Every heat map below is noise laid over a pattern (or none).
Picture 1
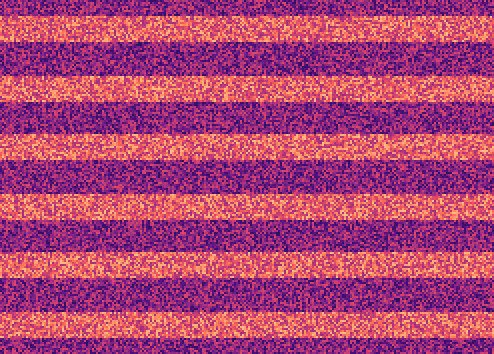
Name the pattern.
horizontal stripes
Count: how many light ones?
6
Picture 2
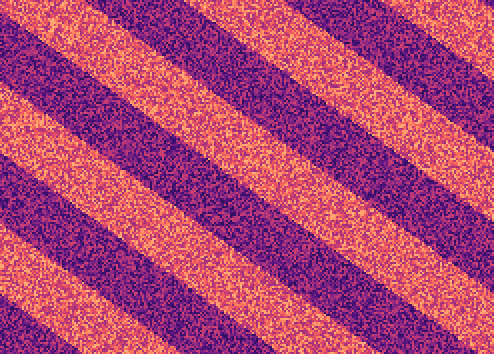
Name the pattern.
diagonal stripes
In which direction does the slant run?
top left to bottom right
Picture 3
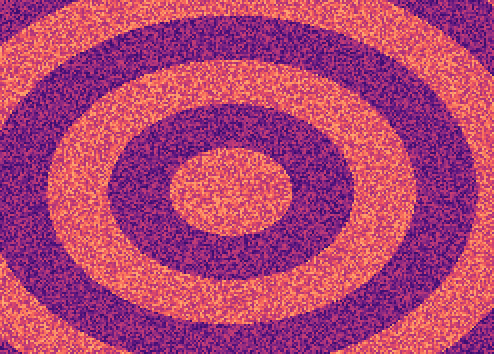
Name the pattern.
rings round one point
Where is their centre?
centre
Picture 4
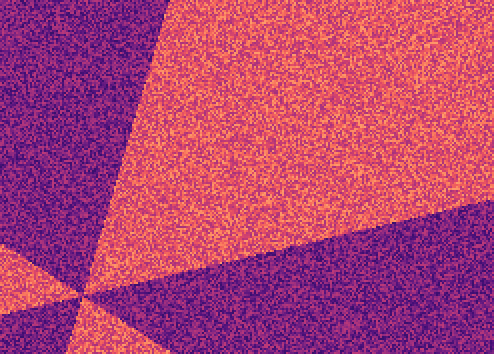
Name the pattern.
spokes from one point
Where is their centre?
bottom left
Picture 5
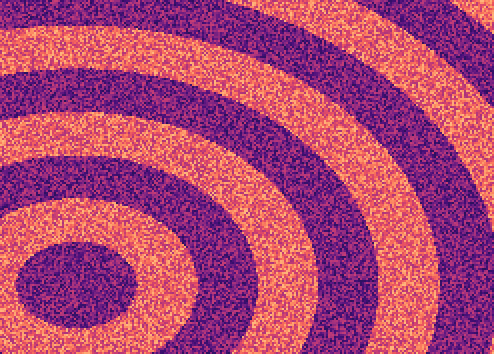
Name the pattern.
rings round one point
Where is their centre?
bottom left
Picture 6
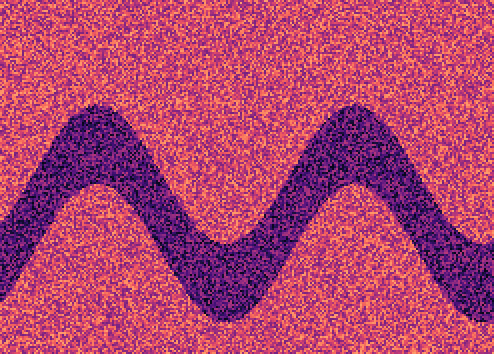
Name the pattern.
a wavy band
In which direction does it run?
left to right
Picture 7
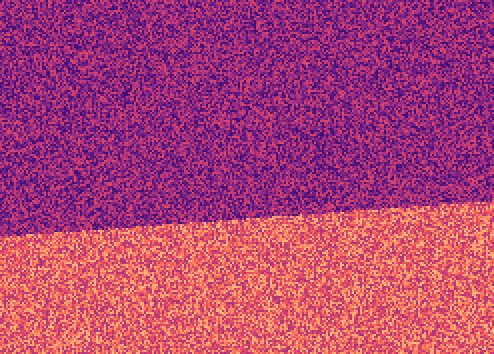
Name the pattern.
a sharp edge
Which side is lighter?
bottom
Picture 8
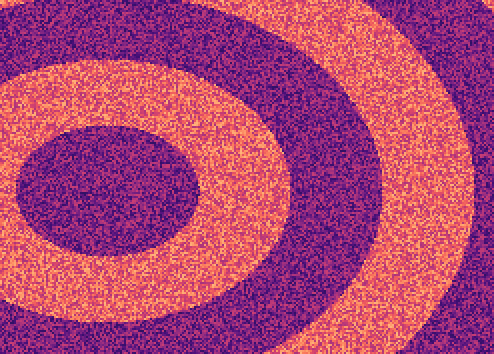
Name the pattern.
rings round one point
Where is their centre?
middle left
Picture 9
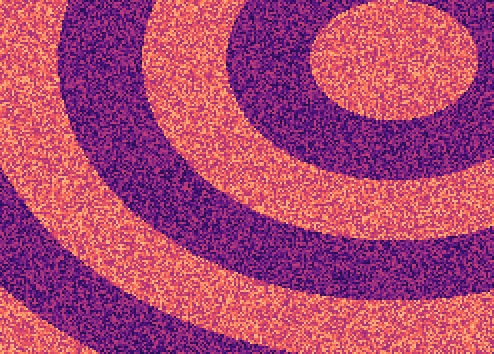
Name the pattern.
rings round one point
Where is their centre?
top right
